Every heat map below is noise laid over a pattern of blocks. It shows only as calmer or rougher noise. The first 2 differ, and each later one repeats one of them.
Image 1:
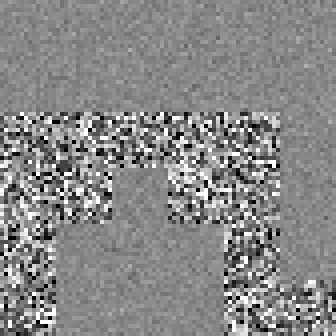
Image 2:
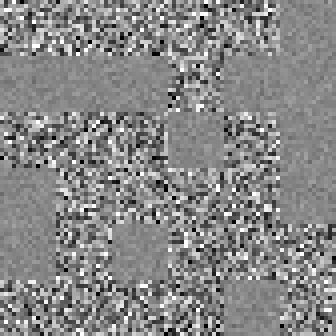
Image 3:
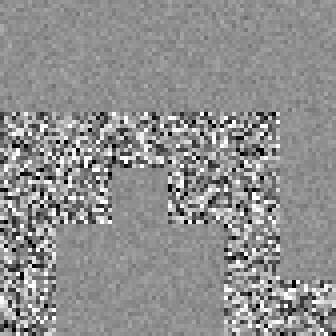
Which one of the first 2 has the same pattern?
1
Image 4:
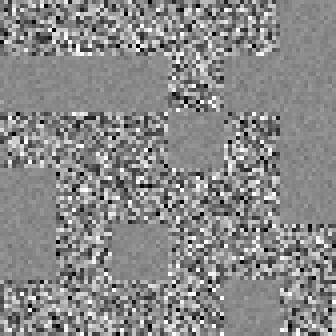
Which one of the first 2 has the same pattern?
2
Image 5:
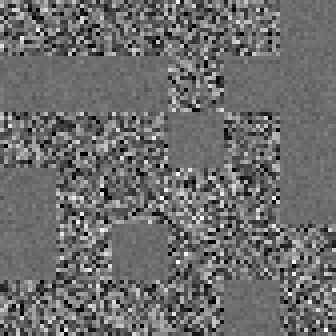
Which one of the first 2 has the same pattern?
2
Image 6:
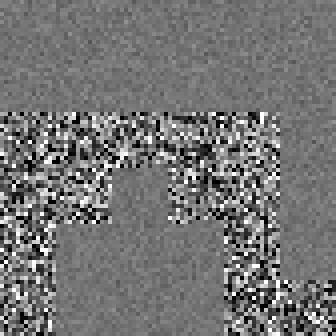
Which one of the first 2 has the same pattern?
1
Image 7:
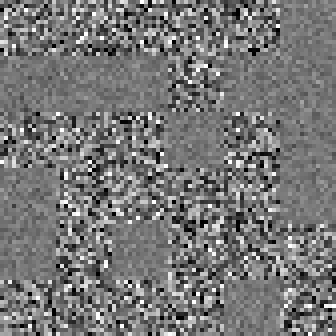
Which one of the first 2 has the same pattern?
2
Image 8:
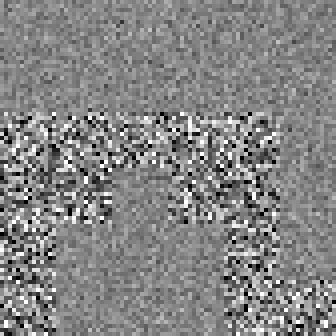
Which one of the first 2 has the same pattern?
1
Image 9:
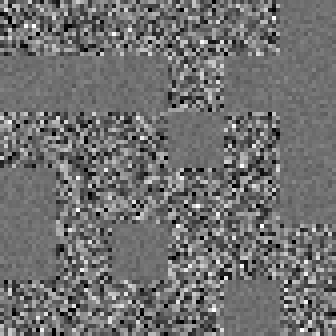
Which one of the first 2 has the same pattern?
2
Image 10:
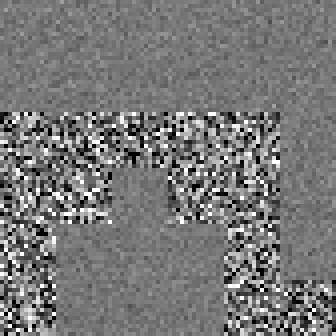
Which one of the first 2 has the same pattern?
1
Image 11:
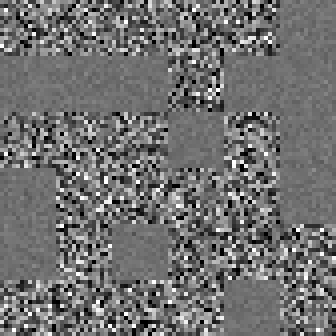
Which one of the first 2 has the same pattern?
2
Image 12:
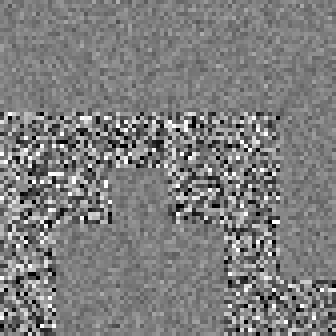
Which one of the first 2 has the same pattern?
1
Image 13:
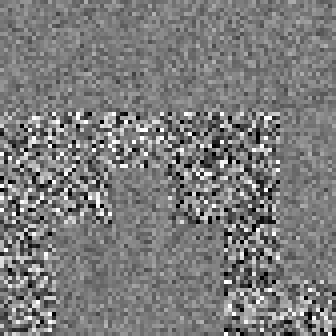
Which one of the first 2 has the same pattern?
1
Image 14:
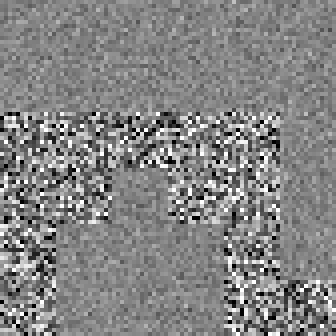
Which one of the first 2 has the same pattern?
1
